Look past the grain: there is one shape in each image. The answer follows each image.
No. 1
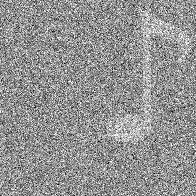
musical note
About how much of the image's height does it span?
two thirds
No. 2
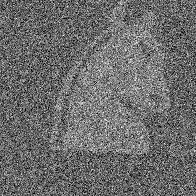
chess knight
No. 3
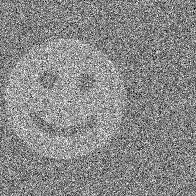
smiling face
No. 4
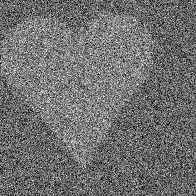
heart
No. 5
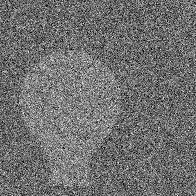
light bulb
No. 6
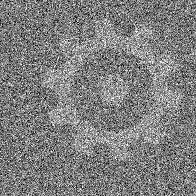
gear
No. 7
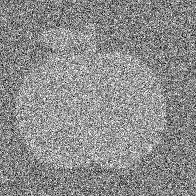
apple
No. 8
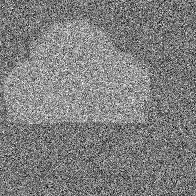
cloud
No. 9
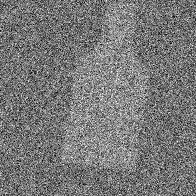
bottle
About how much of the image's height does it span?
nearly all
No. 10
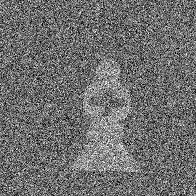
chess bishop
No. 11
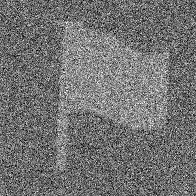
flag
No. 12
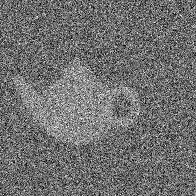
teapot
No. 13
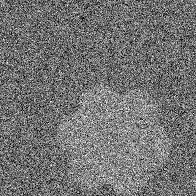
flower
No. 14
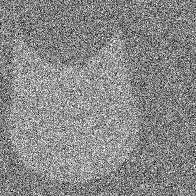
cat's head
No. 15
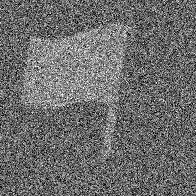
flag
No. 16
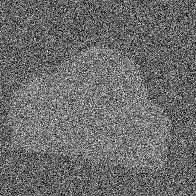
cloud
